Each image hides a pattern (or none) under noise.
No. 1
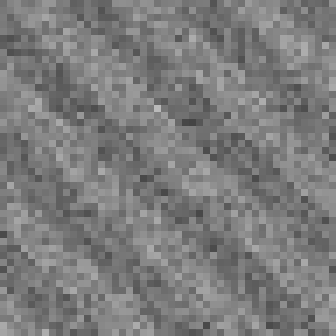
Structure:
diagonal stripes
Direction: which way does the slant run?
top left to bottom right
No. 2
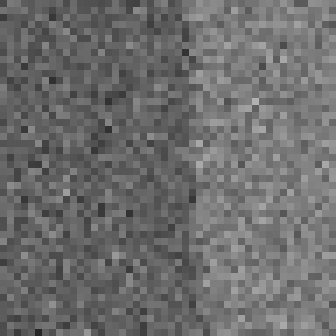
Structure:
a sharp edge
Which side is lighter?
right
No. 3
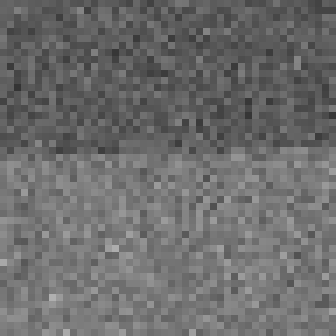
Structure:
a sharp edge
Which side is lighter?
bottom
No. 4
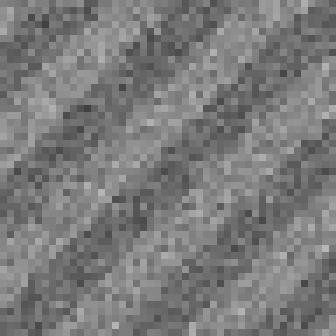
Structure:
diagonal stripes
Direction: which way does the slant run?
bottom left to top right
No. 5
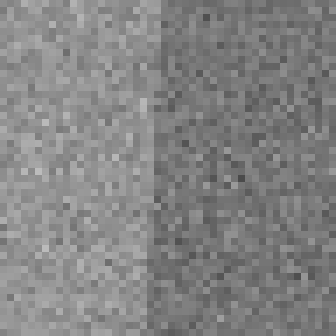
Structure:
a sharp edge
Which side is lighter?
left
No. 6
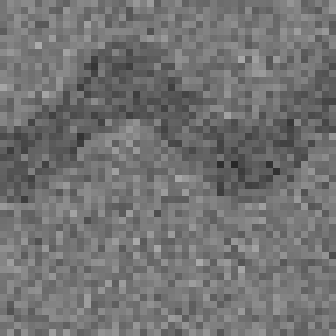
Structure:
a wavy band
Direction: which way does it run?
left to right
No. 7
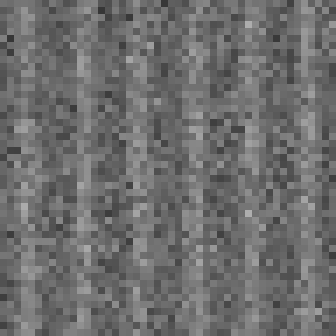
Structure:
vertical stripes
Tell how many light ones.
6
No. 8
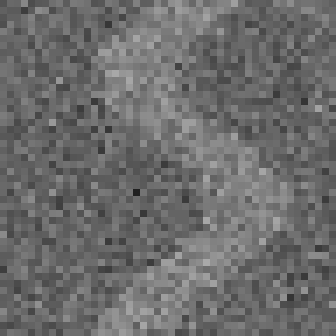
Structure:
a wavy band
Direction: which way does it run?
top to bottom
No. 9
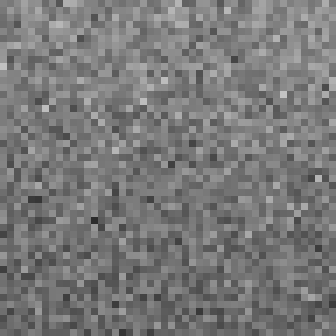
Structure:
a smooth slope
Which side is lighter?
top
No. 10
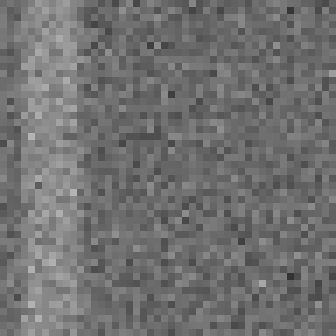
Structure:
one vertical stripe
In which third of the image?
left
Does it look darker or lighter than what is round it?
lighter
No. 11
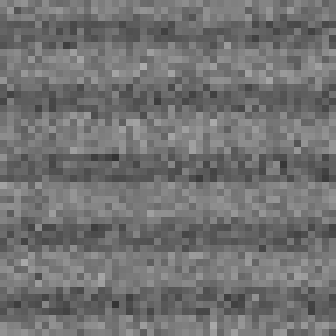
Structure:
horizontal stripes
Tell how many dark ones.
5
